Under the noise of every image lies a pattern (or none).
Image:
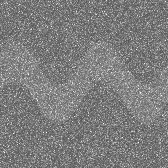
a wavy band
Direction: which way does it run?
left to right
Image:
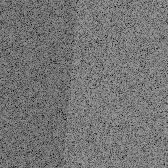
a sharp edge
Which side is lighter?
right
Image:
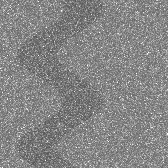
a wavy band
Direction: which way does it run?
top to bottom
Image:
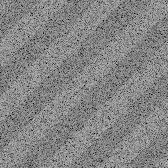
diagonal stripes
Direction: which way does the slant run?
bottom left to top right
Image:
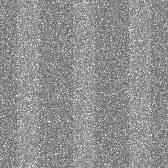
vertical stripes
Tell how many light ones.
3
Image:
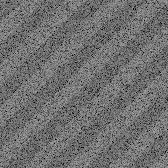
diagonal stripes
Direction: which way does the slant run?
bottom left to top right
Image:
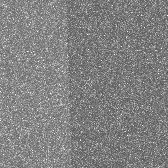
a sharp edge
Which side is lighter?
left
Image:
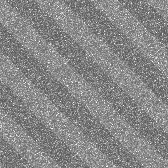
diagonal stripes
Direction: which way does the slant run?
top left to bottom right
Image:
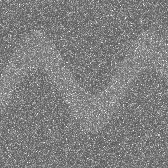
a wavy band
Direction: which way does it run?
left to right
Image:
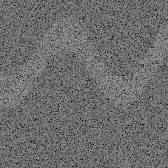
a wavy band
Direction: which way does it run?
left to right
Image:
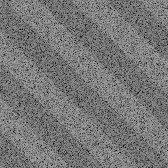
diagonal stripes
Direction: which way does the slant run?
top left to bottom right
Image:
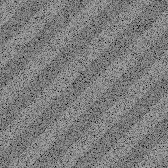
diagonal stripes
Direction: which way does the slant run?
bottom left to top right
